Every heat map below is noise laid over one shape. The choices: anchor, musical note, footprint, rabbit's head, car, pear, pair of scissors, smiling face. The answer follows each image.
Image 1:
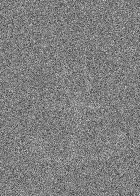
anchor
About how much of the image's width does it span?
two thirds
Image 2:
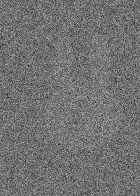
rabbit's head
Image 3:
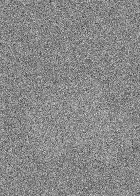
car
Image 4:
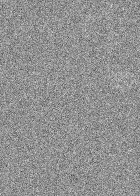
musical note
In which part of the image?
top right
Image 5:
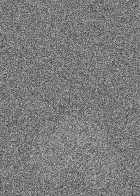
car
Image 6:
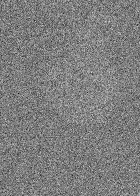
pear
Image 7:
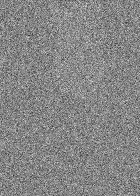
footprint
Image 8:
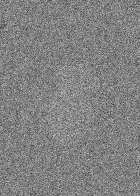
footprint
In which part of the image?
centre
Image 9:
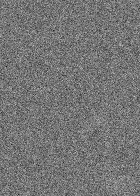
musical note
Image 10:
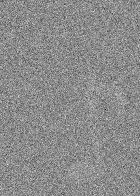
musical note
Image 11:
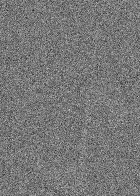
musical note
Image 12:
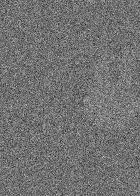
rabbit's head
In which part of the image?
middle right
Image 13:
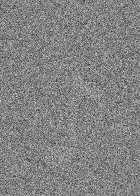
musical note
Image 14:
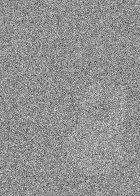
rabbit's head
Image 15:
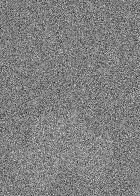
car
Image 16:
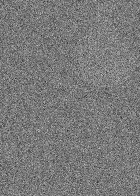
pear
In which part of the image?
top right
